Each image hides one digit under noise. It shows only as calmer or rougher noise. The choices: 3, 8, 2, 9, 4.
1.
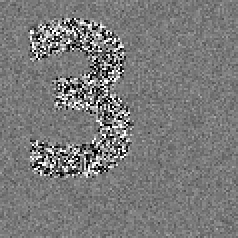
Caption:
rough 3
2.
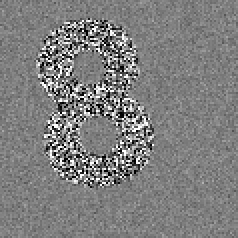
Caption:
rough 8
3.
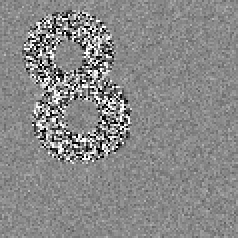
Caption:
rough 8
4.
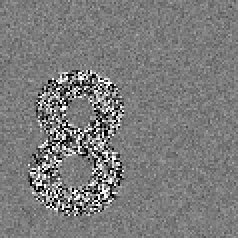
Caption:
rough 8
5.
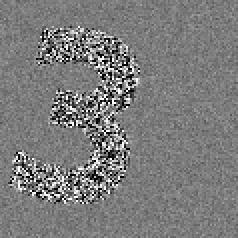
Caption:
rough 3
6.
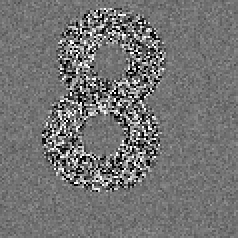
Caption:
rough 8
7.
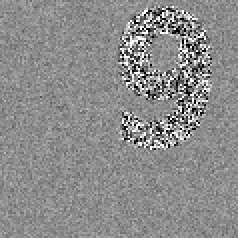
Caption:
rough 9
